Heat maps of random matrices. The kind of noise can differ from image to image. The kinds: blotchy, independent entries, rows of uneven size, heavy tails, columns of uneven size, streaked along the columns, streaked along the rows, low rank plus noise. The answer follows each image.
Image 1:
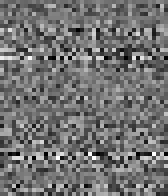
rows of uneven size
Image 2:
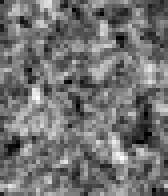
blotchy
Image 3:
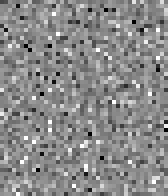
heavy tails
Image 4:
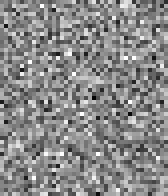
independent entries
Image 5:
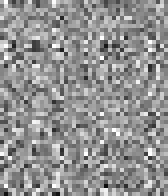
low rank plus noise
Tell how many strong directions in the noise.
two
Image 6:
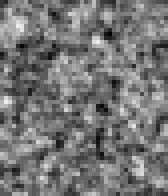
blotchy
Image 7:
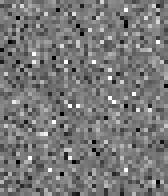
heavy tails
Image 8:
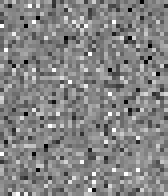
heavy tails
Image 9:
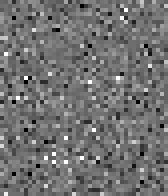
heavy tails
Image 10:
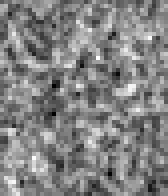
blotchy
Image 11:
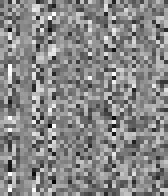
columns of uneven size
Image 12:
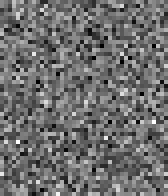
independent entries
